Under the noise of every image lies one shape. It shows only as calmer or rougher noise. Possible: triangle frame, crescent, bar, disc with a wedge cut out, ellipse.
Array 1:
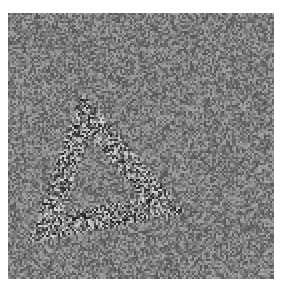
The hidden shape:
triangle frame
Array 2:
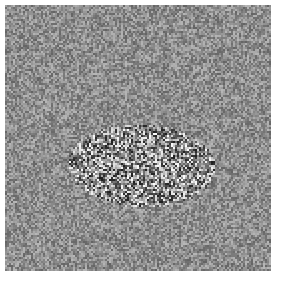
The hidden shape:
ellipse
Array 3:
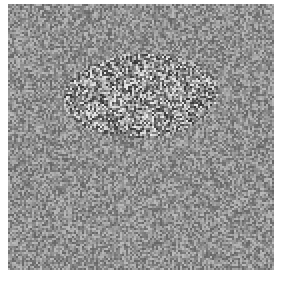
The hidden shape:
ellipse
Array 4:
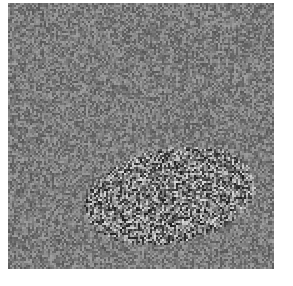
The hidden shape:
ellipse
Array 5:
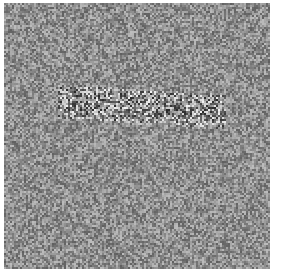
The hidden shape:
bar
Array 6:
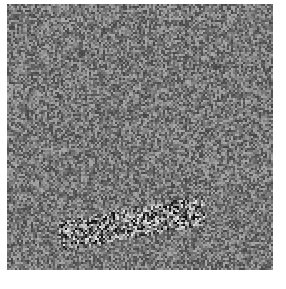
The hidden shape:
bar
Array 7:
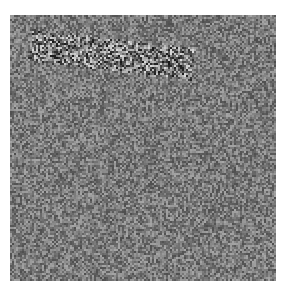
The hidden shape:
bar
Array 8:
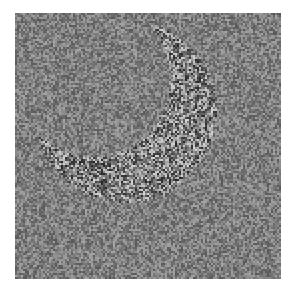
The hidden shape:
crescent
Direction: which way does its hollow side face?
up and left
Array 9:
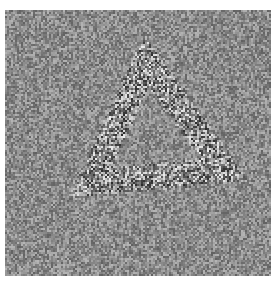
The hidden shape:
triangle frame
